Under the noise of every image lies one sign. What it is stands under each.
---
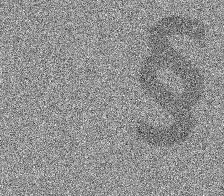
section sign
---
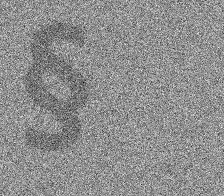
section sign
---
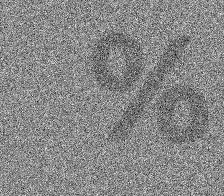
percent sign
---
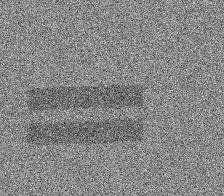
equals sign
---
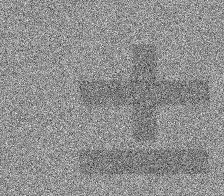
plus-minus sign
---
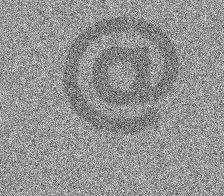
at sign
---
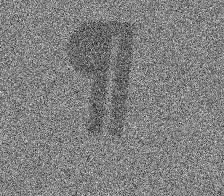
pilcrow
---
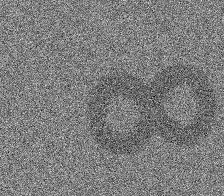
infinity sign
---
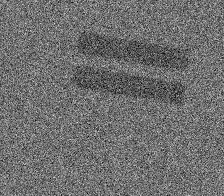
equals sign
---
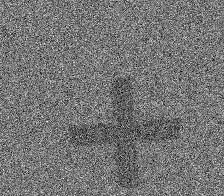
plus sign
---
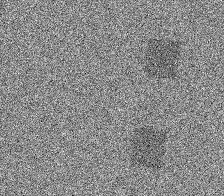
colon
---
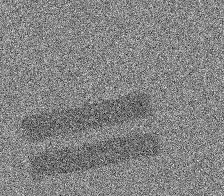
equals sign
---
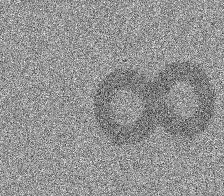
infinity sign
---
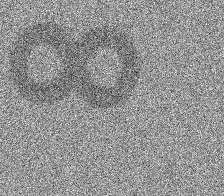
infinity sign
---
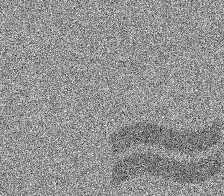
approximately sign
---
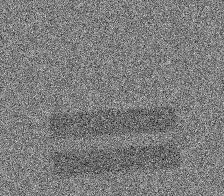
equals sign
